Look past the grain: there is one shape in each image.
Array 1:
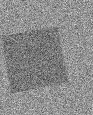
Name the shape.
square
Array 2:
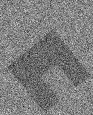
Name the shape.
square with a notch
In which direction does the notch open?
down and right
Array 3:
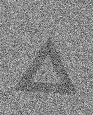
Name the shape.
triangle frame
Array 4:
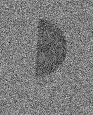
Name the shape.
half disc
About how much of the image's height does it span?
half
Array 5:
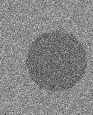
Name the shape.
disc
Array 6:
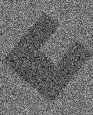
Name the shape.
square with a notch
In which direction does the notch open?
up and right
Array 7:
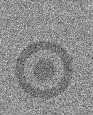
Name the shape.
bullseye
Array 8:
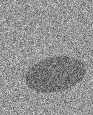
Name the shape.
ellipse
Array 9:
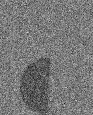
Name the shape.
half disc
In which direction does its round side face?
left
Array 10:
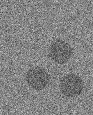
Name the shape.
three dots
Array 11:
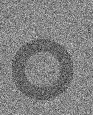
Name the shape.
ring
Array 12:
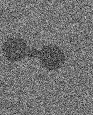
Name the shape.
dumbbell
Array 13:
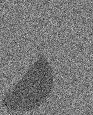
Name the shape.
half disc
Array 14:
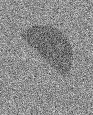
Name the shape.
half disc
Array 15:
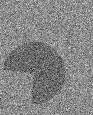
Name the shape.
disc with a wedge cut out
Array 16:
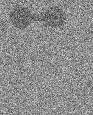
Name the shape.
dumbbell
